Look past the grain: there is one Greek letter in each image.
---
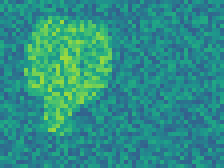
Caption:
light phi
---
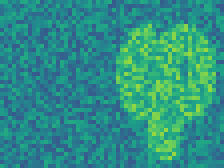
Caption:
light phi
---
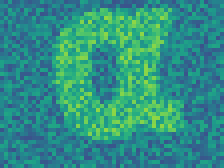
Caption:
light alpha
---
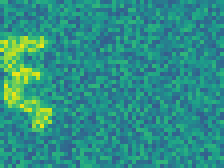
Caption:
light xi
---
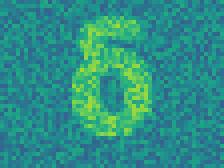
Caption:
light delta
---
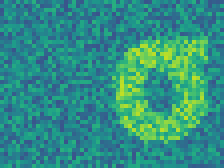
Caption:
light sigma
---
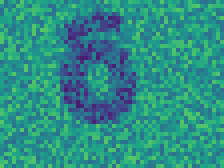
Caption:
dark delta
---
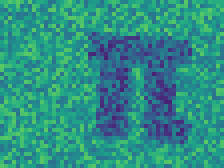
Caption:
dark pi
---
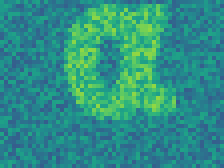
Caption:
light alpha
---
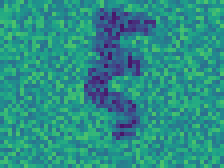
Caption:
dark xi
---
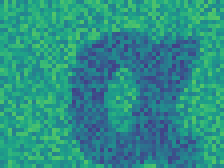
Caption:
dark alpha
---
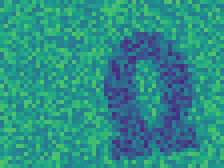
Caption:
dark omega
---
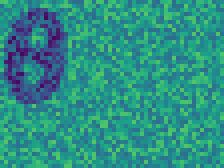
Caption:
dark theta
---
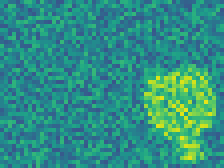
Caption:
light phi
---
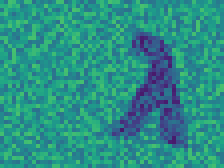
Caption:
dark lambda
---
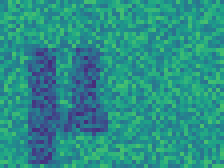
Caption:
dark mu
